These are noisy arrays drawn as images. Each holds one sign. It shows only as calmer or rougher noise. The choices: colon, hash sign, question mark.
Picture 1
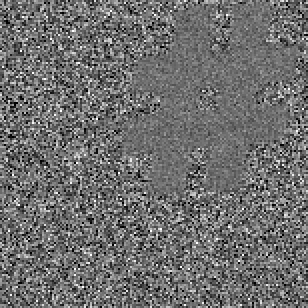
calm hash sign
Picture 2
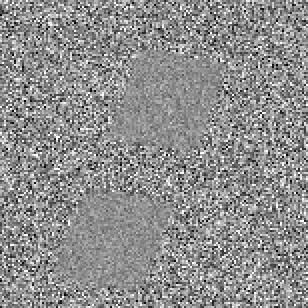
calm colon
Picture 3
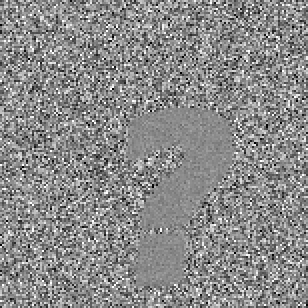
calm question mark
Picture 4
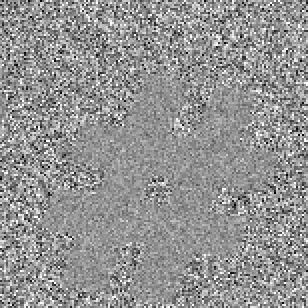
calm hash sign
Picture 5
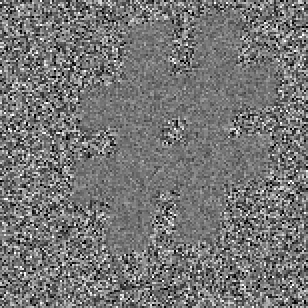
calm hash sign
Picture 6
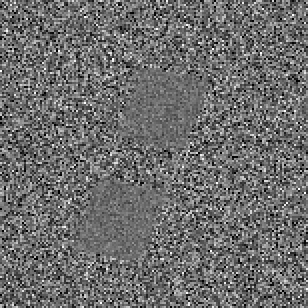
calm colon
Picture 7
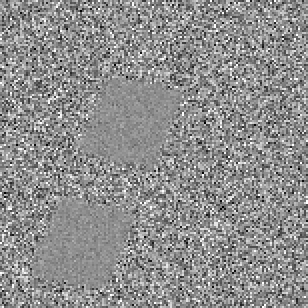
calm colon
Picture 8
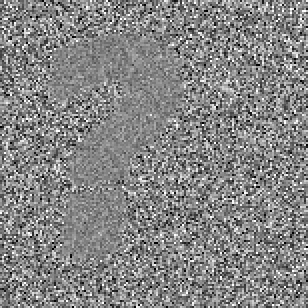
calm question mark
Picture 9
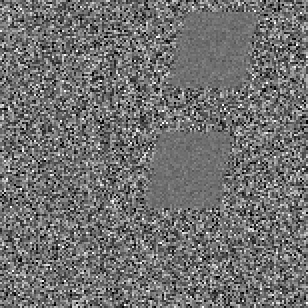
calm colon
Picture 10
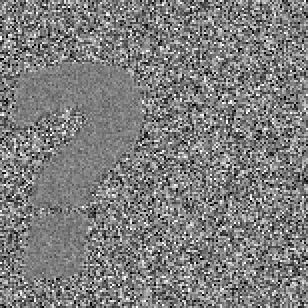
calm question mark
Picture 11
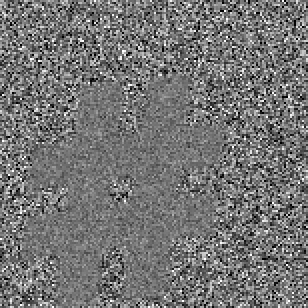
calm hash sign
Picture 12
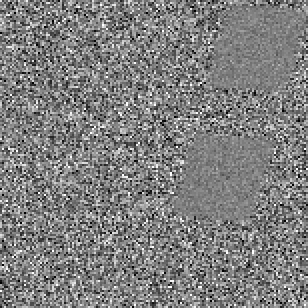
calm colon
